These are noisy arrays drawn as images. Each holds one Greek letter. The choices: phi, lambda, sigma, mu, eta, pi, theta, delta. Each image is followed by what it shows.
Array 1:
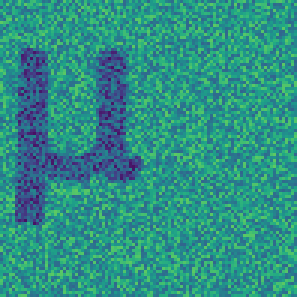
mu
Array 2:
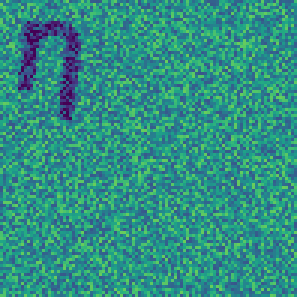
eta
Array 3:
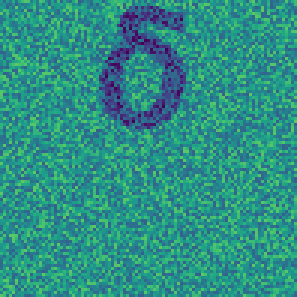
delta
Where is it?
top middle
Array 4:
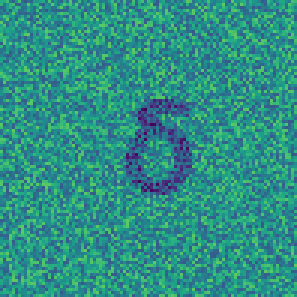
delta
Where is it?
centre
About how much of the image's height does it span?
a third
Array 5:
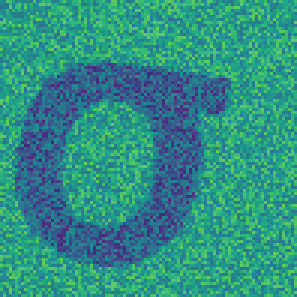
sigma
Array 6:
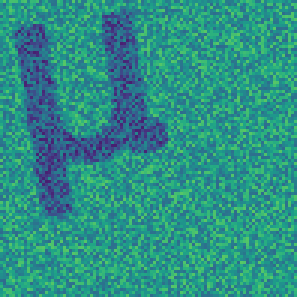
mu
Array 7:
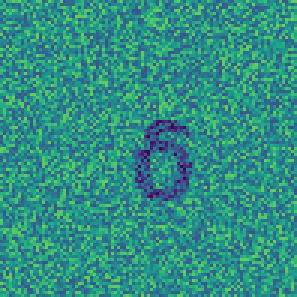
delta
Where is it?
centre
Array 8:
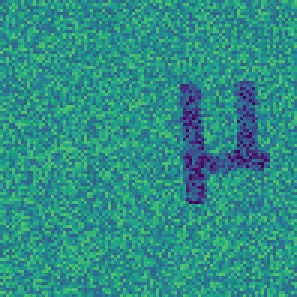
mu
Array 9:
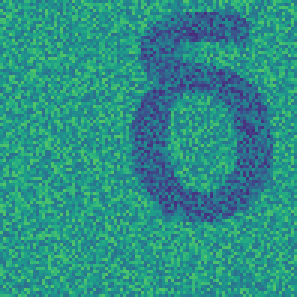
delta
